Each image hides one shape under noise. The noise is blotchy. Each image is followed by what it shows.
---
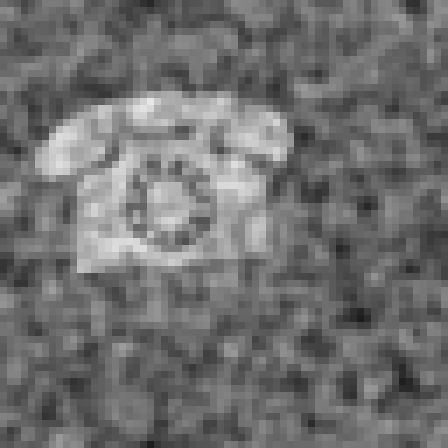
telephone
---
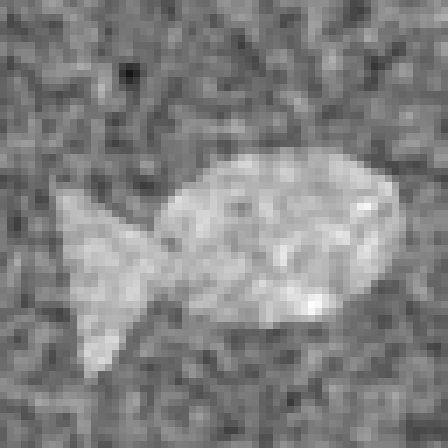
fish
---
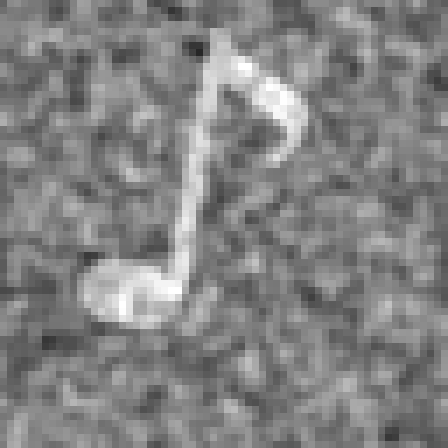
musical note
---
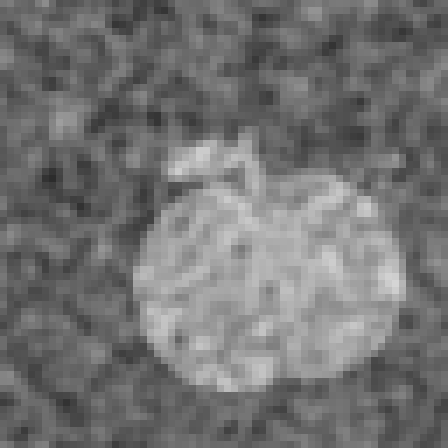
apple
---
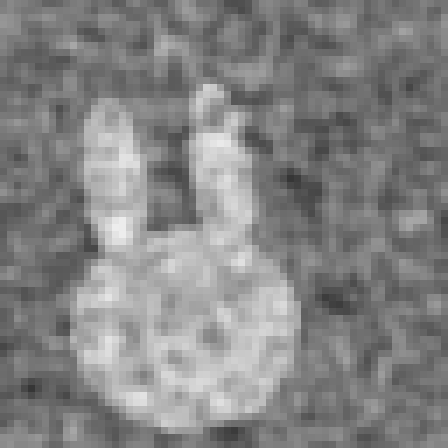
rabbit's head
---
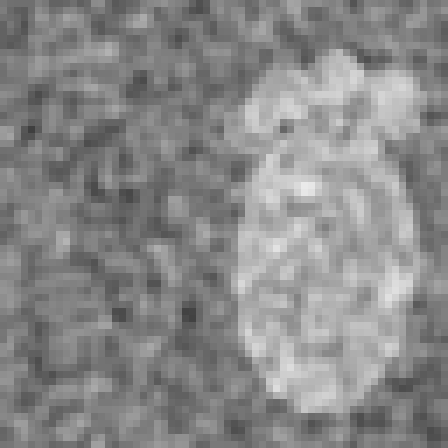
footprint
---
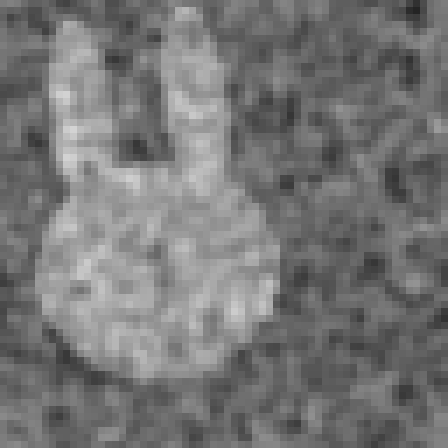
rabbit's head
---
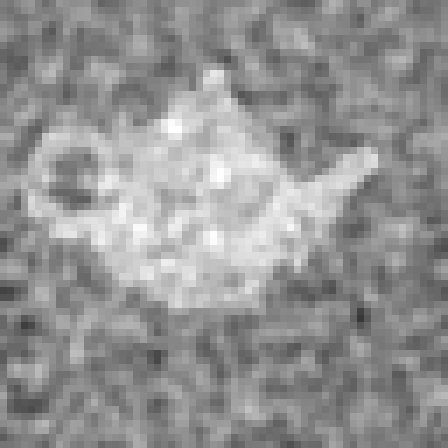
teapot
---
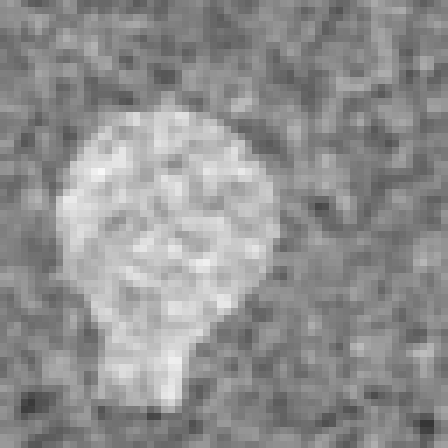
light bulb
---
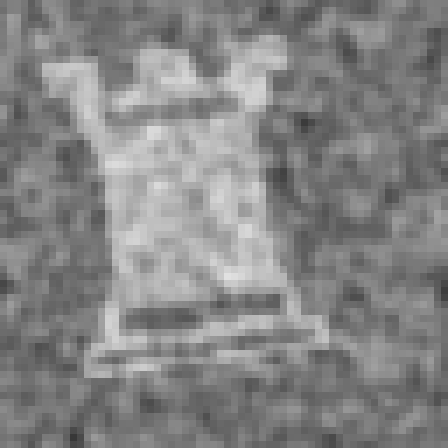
chess rook
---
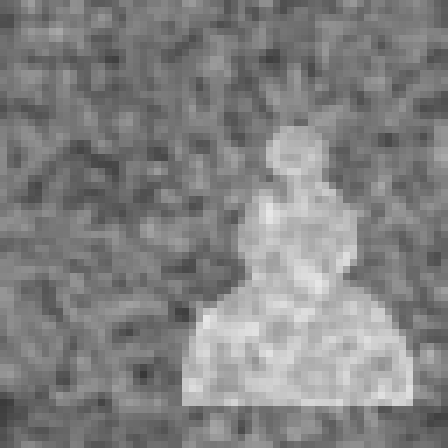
chess pawn
